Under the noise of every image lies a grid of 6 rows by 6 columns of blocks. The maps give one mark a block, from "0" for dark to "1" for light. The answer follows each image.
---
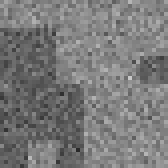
1 1 1 1 1 1
0 0 1 1 1 1
0 0 1 1 1 0
0 0 0 1 1 1
0 0 0 1 1 1
0 1 0 1 1 1
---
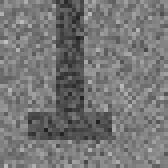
1 1 0 1 1 1
1 1 0 1 1 1
1 1 0 1 1 1
1 1 0 1 1 1
1 0 0 0 1 1
1 1 1 1 1 1
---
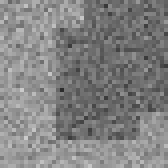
1 1 1 0 0 0
1 1 0 0 0 0
1 1 0 0 0 0
1 1 0 0 0 0
1 1 0 0 0 1
1 1 1 1 1 1
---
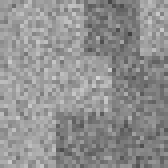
1 1 1 0 0 1
1 1 1 0 0 1
1 1 1 1 0 0
1 1 1 1 0 0
1 1 0 0 0 0
1 1 0 0 0 0
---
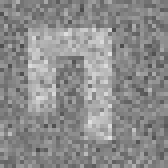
0 0 0 0 0 0
0 1 1 1 0 0
0 1 0 1 0 0
0 1 0 1 0 0
0 0 0 1 0 0
0 0 0 0 0 0
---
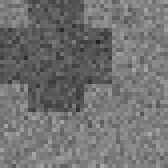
1 0 0 1 1 1
0 0 0 0 1 1
0 0 0 0 1 1
1 0 0 1 1 1
1 1 1 1 1 1
1 1 1 1 1 1
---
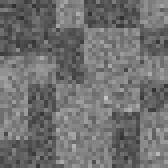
0 0 1 0 0 1
0 0 0 1 1 0
1 1 0 1 1 1
1 0 1 1 1 0
1 0 1 1 0 1
0 0 1 1 0 1
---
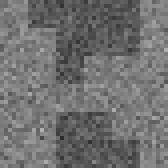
1 0 0 0 0 1
1 1 0 0 0 1
1 1 0 1 1 1
1 1 1 1 1 1
1 1 0 0 1 1
1 1 0 0 0 1
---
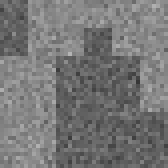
0 1 1 1 1 1
0 1 1 0 1 1
1 1 0 0 0 1
1 1 0 0 0 1
1 1 0 0 0 0
1 1 0 0 0 0
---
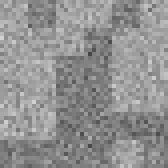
1 0 1 1 0 1
1 1 1 0 1 1
1 1 0 0 1 1
1 1 0 0 1 1
1 1 0 0 0 0
0 0 0 0 1 0
